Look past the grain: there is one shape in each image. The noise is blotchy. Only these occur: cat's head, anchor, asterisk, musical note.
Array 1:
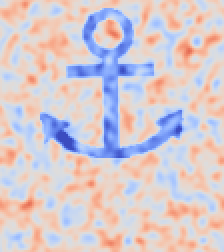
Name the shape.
anchor
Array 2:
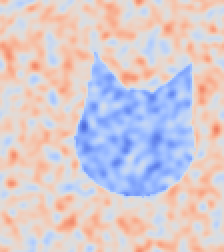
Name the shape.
cat's head
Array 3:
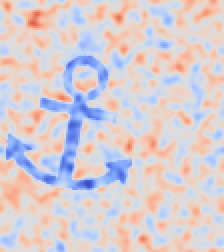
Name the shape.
anchor
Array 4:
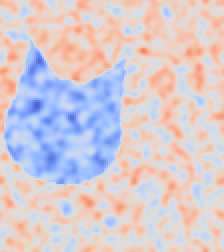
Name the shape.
cat's head
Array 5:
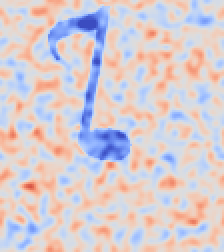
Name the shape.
musical note
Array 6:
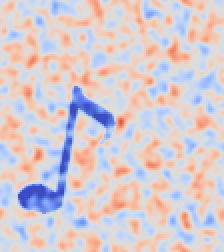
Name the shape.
musical note
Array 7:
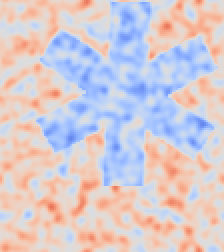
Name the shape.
asterisk
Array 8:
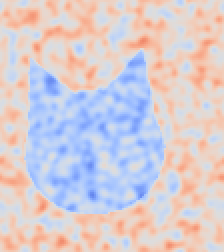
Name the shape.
cat's head
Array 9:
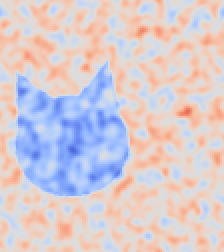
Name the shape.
cat's head
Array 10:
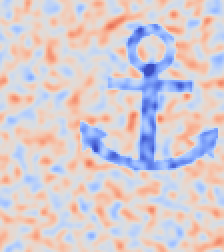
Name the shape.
anchor
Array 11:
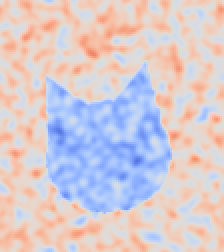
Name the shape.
cat's head
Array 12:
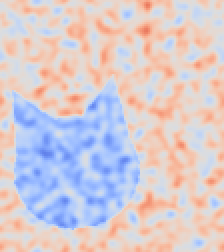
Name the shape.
cat's head
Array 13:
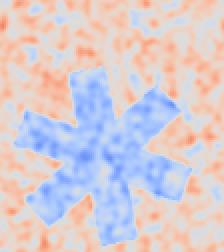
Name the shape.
asterisk
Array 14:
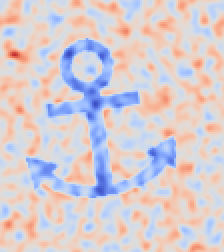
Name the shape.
anchor
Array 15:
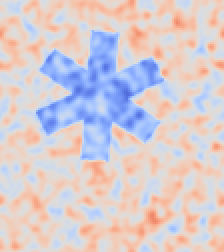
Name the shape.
asterisk
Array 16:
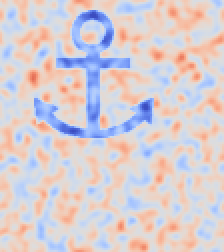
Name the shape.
anchor
